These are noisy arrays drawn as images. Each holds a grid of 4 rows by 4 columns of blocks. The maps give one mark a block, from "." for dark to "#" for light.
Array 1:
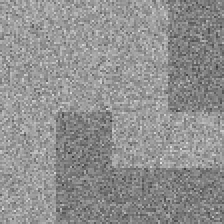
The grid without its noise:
###.
###.
#.##
#...
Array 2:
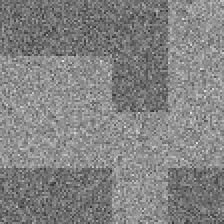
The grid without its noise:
...#
##.#
####
..#.
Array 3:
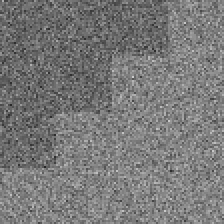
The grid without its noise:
...#
..##
.###
####
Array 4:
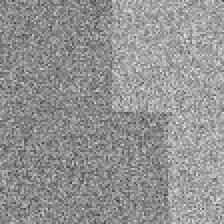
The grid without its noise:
..##
..##
...#
...#
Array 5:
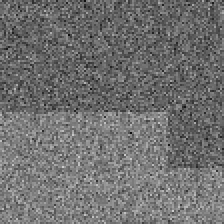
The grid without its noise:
....
....
###.
####
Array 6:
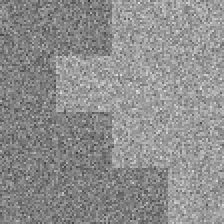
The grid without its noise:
..##
.###
..##
...#
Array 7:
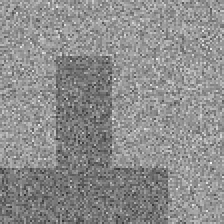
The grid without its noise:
####
#.##
#.##
...#
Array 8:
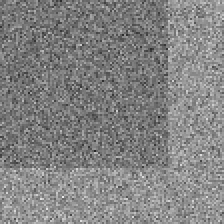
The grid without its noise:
...#
...#
...#
####
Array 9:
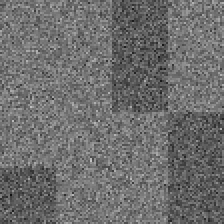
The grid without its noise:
##.#
##.#
###.
.##.
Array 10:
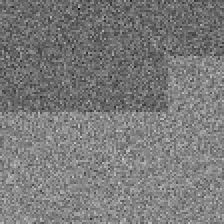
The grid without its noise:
....
...#
####
####
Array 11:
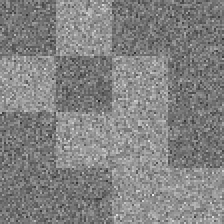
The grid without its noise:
.#..
#.#.
.##.
..##
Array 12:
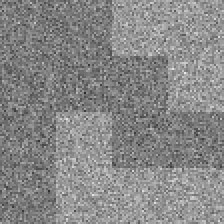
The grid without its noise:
..##
...#
.#..
.###
